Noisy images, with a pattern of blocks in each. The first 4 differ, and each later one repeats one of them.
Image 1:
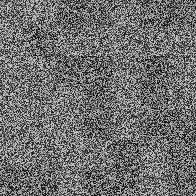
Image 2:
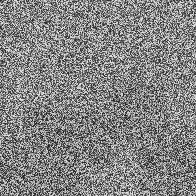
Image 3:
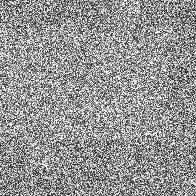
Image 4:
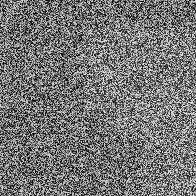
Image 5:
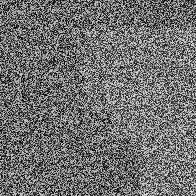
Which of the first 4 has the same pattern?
4
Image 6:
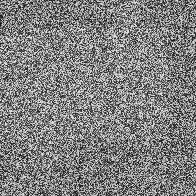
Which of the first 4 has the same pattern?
3
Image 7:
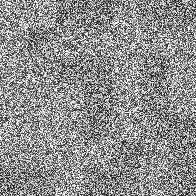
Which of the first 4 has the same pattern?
1
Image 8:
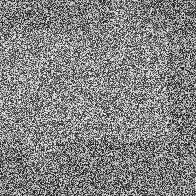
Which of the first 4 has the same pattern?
3
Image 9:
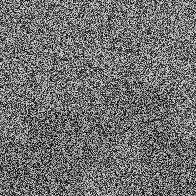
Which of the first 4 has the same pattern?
2
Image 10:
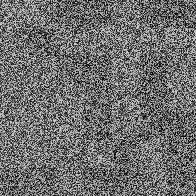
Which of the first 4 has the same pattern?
1
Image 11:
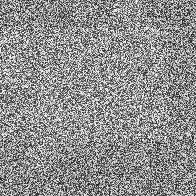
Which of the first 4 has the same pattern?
3
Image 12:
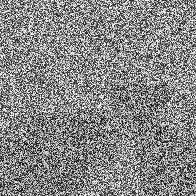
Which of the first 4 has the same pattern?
2
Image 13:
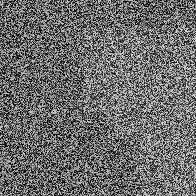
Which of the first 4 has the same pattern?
4
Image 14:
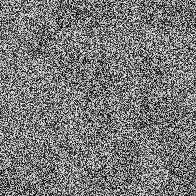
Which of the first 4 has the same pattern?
1
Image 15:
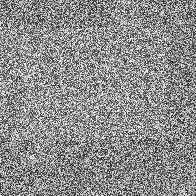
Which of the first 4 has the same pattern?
3
